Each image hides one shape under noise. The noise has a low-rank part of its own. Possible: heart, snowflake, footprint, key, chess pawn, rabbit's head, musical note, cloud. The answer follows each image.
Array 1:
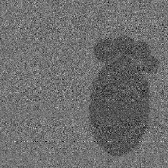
footprint
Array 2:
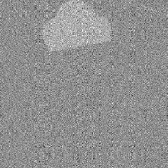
cloud
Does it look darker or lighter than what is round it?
lighter
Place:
top middle
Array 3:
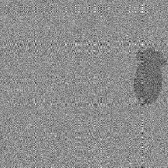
footprint
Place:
middle right
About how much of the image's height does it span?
a third
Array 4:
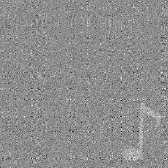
musical note
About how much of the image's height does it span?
a third
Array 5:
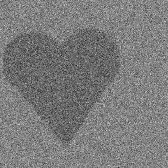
heart
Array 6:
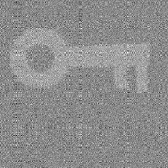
key
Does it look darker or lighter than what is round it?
lighter
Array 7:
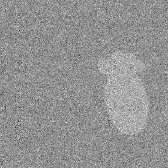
footprint
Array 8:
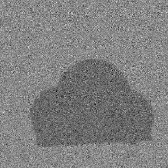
cloud
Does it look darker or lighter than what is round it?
darker
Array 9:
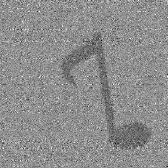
musical note
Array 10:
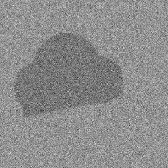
cloud
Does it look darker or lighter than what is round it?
darker
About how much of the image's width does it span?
two thirds
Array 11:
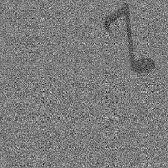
musical note
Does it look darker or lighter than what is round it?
darker
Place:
top right
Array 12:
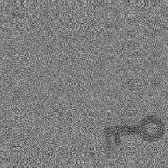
key
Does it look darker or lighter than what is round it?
darker
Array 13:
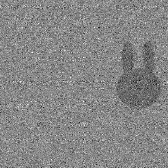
rabbit's head
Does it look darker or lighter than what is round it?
darker
